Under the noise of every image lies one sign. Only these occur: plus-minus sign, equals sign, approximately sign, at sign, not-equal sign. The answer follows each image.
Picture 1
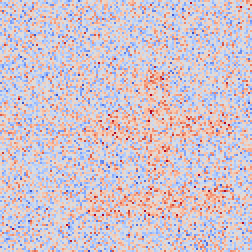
plus-minus sign
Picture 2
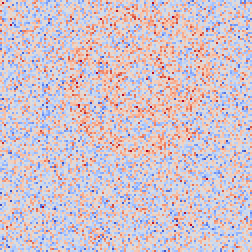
at sign
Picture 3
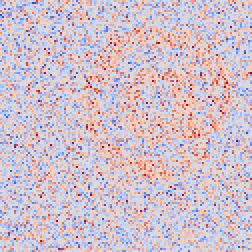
at sign
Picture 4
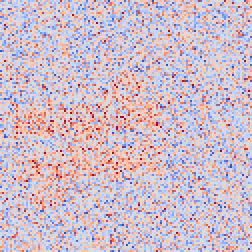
not-equal sign
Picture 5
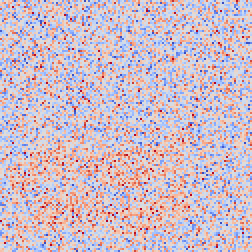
approximately sign
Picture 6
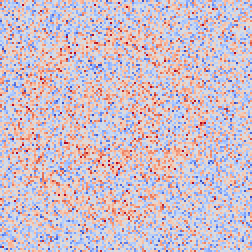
at sign
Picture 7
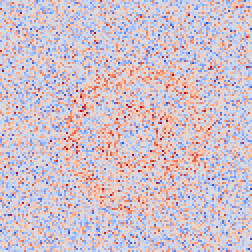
at sign
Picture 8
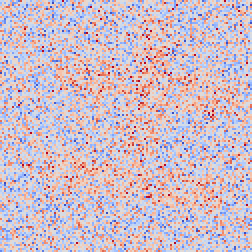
plus-minus sign
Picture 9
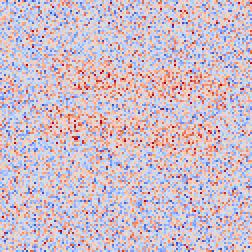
equals sign
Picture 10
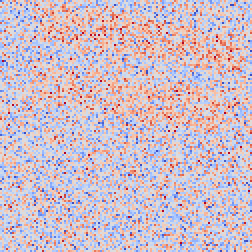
equals sign
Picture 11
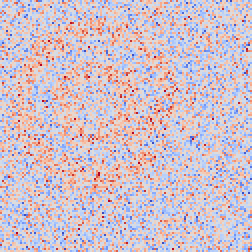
at sign
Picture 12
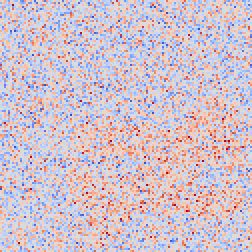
not-equal sign
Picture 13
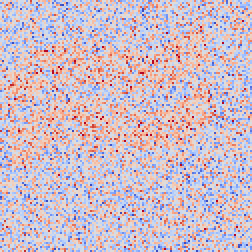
approximately sign
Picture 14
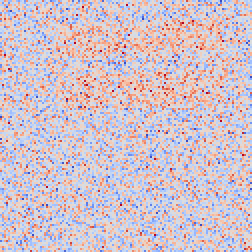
equals sign
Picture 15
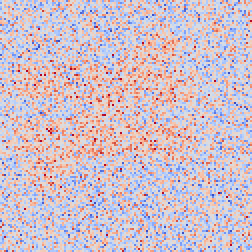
not-equal sign
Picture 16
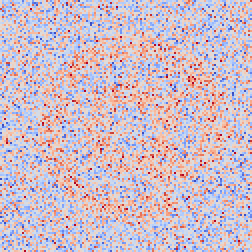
at sign
